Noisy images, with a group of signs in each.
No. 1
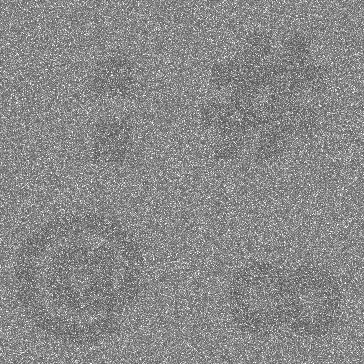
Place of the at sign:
bottom left
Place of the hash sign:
top right
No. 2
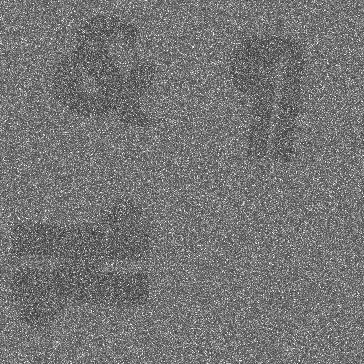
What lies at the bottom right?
nothing
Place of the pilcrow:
top right
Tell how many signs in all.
3
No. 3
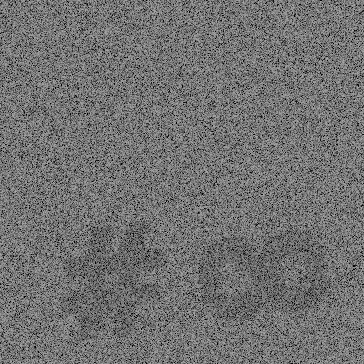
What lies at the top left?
nothing
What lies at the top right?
nothing
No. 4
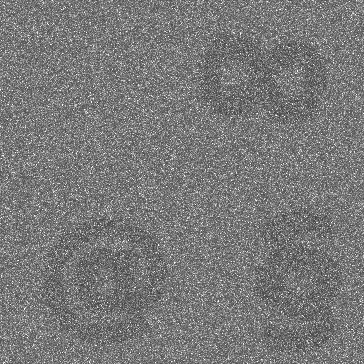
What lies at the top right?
infinity sign
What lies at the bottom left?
at sign
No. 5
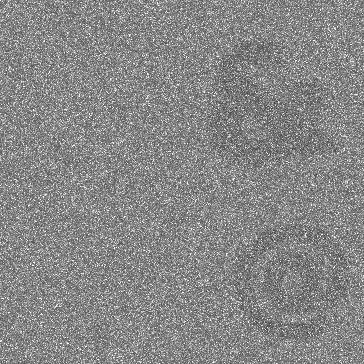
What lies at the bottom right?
at sign
